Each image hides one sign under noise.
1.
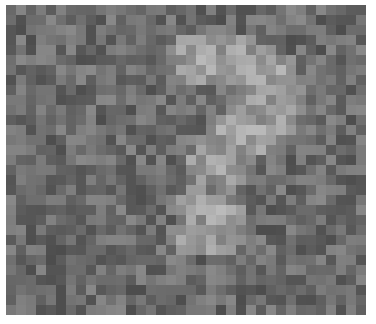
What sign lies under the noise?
question mark
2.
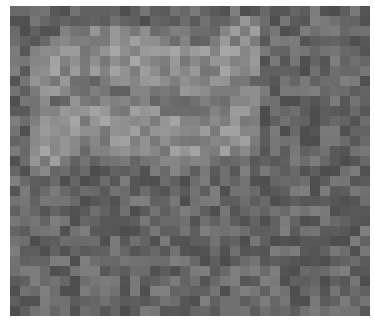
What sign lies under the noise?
approximately sign
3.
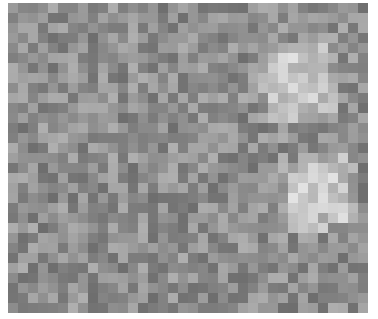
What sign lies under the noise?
colon
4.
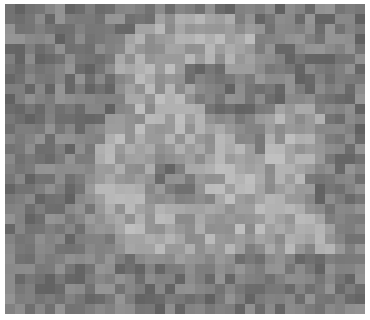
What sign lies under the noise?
ampersand
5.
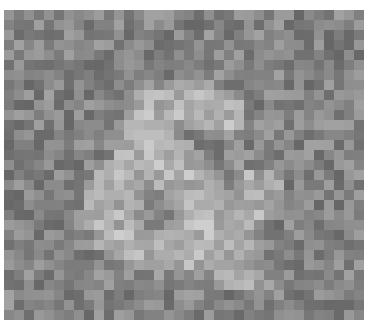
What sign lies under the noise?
ampersand
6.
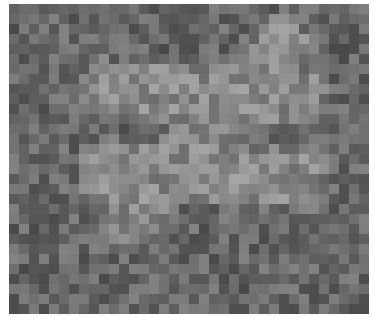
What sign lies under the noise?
not-equal sign
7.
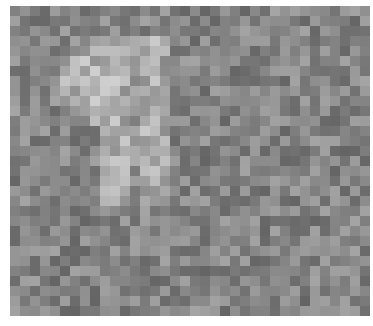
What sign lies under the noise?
pilcrow
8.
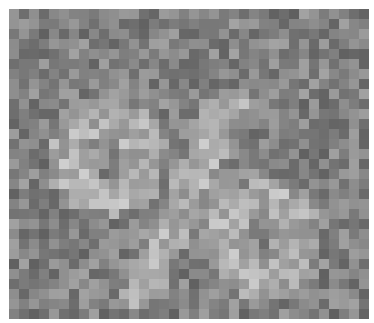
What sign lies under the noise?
percent sign
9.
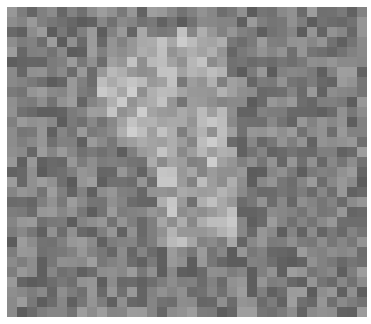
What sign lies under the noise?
pilcrow
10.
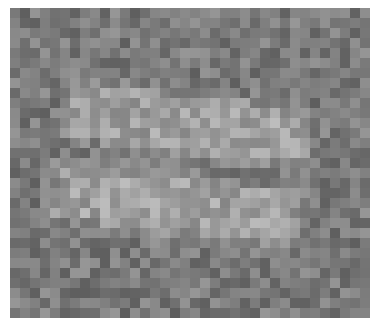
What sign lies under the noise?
equals sign
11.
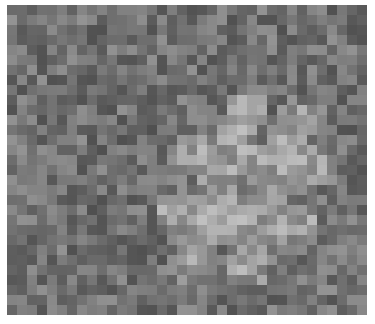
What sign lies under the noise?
hash sign
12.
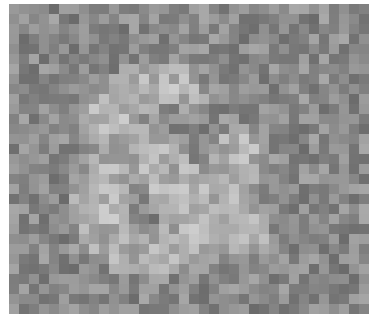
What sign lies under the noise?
ampersand
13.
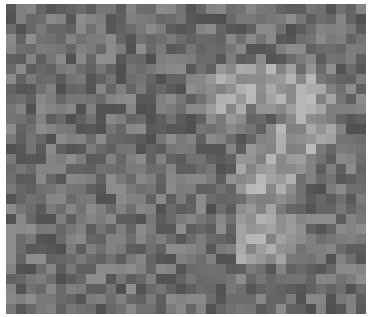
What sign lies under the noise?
question mark
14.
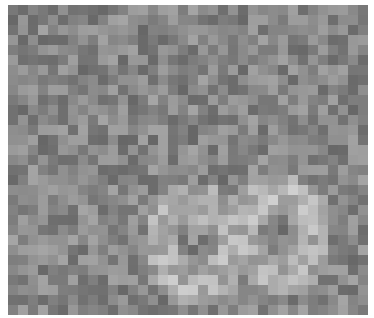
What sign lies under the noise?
infinity sign
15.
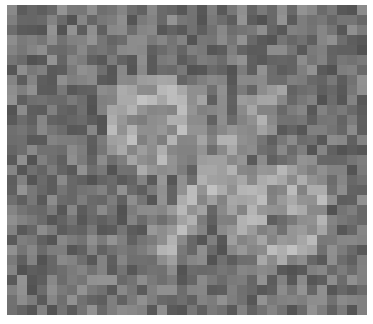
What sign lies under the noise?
percent sign
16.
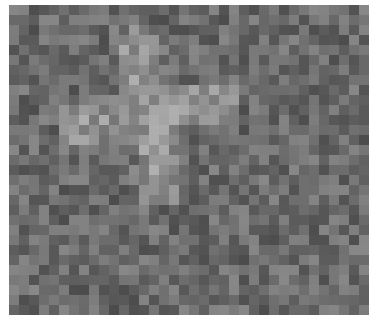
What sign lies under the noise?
plus sign
